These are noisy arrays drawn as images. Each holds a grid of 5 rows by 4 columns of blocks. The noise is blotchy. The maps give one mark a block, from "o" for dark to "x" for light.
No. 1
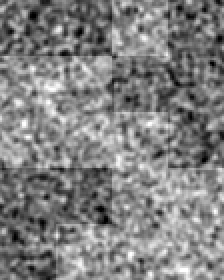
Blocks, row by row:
o o x o
x x o o
x x x o
o o x x
o x x x
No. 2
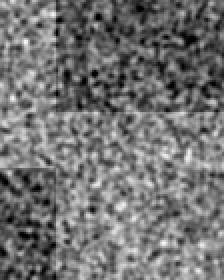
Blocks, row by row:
x o o o
x o o o
x x x x
o x x x
o x x x
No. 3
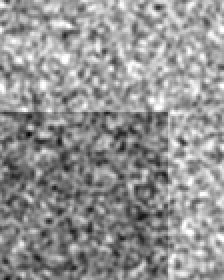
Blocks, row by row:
x x x x
x x x x
o o o x
o o o x
o o o x
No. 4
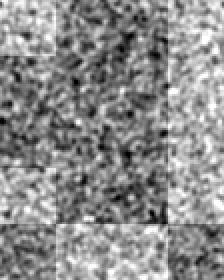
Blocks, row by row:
x o o x
o o o x
o o o x
x o o x
o x x o
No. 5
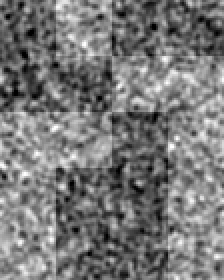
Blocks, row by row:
o x o o
o o x x
x x o x
x o o x
x o o x
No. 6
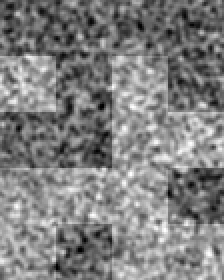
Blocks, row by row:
o o o o
x o x o
o o x x
x x x o
x o x x
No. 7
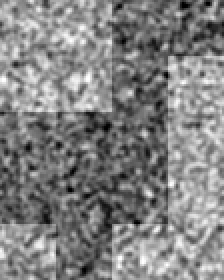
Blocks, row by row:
x x o o
x x o x
o o o x
o o o x
x o x x
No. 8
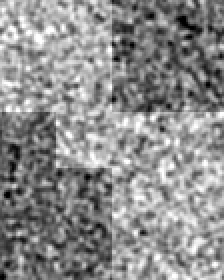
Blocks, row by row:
x x o o
x x o o
o x x x
o o x x
o o x x
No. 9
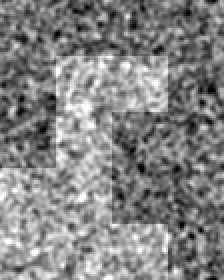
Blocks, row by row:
o o o o
o x x o
o x o o
x x o o
x x x o
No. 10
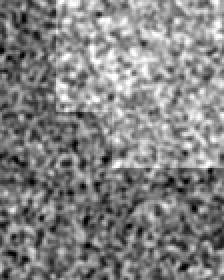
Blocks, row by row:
o x x x
o x x x
o o x x
o o o o
o o o o
